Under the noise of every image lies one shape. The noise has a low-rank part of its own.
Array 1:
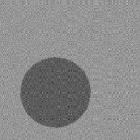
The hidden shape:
disc
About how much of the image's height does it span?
half
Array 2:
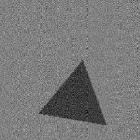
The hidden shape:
triangle
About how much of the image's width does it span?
half
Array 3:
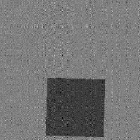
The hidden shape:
square
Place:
bottom middle
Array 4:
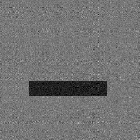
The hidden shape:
bar
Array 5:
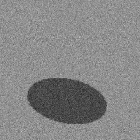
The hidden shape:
ellipse
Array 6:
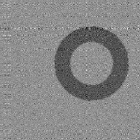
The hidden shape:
ring
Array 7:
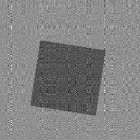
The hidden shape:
square
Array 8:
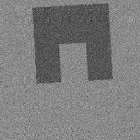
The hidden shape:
square with a notch
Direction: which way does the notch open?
down
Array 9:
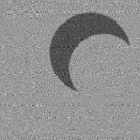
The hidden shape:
crescent
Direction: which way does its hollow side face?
down and right
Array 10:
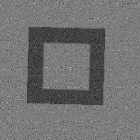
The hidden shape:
square frame
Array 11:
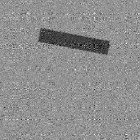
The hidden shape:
bar
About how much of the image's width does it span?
half
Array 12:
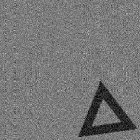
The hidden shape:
triangle frame
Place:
bottom right
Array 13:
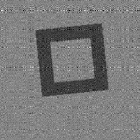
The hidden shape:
square frame
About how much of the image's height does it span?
half
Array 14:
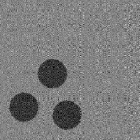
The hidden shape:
three dots
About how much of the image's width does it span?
half
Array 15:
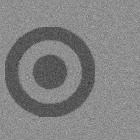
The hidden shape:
bullseye
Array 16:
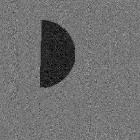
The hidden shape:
half disc
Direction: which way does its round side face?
right
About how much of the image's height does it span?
half
